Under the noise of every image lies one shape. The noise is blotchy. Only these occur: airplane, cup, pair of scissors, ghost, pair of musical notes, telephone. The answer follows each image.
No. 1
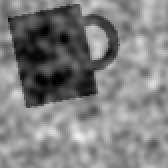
cup
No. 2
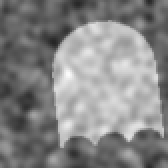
ghost
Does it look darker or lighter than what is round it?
lighter
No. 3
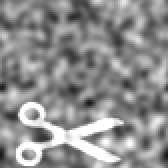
pair of scissors
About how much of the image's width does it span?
two thirds
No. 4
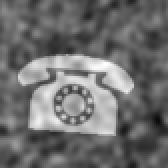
telephone
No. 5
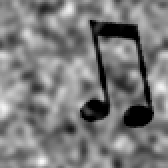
pair of musical notes
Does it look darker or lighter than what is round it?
darker
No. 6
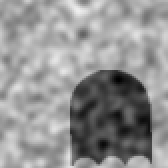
ghost
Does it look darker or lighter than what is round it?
darker
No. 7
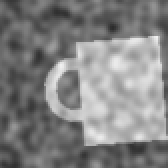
cup
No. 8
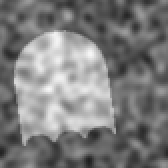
ghost
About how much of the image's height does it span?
two thirds
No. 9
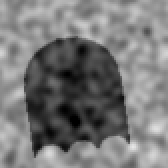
ghost
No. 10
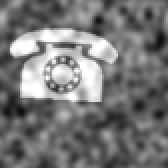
telephone
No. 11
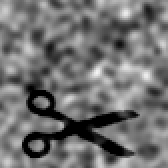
pair of scissors
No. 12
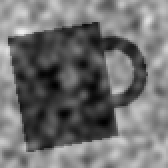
cup
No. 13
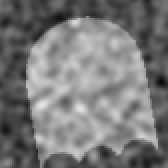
ghost
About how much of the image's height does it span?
nearly all
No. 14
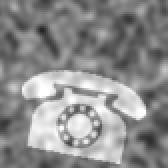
telephone
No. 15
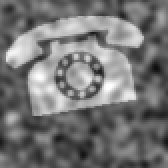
telephone
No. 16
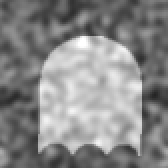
ghost
